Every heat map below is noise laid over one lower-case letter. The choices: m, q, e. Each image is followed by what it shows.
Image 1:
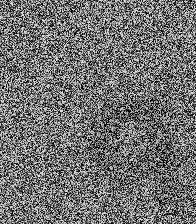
q
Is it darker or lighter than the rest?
darker
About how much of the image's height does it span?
half
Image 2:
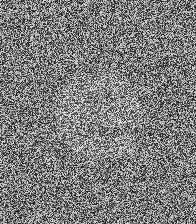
e
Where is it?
centre
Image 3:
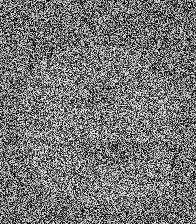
e
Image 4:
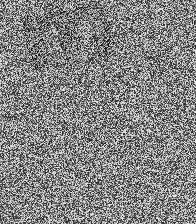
m
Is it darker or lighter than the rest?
darker
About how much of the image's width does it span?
half
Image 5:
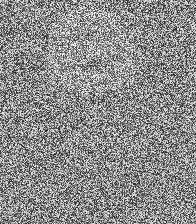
e
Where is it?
top middle
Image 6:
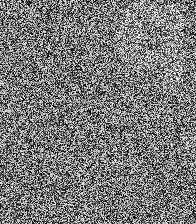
q
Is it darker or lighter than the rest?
lighter
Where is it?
top right
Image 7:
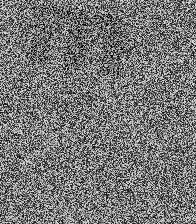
m
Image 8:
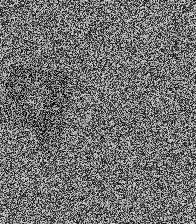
q
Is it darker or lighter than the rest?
darker
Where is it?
middle left
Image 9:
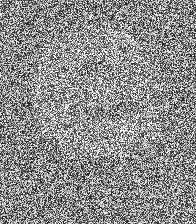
e
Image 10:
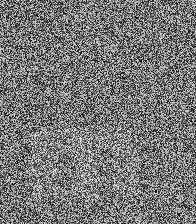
m
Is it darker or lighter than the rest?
lighter
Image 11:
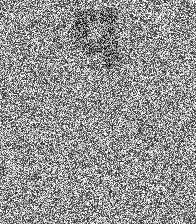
q
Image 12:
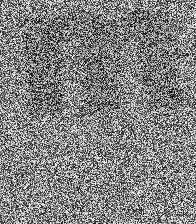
m
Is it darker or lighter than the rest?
darker
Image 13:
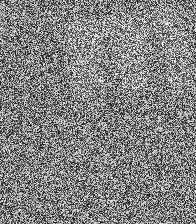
m
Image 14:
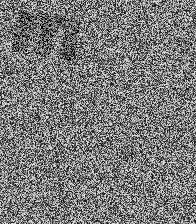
m
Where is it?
top left
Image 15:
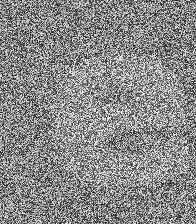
e
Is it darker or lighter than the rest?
lighter
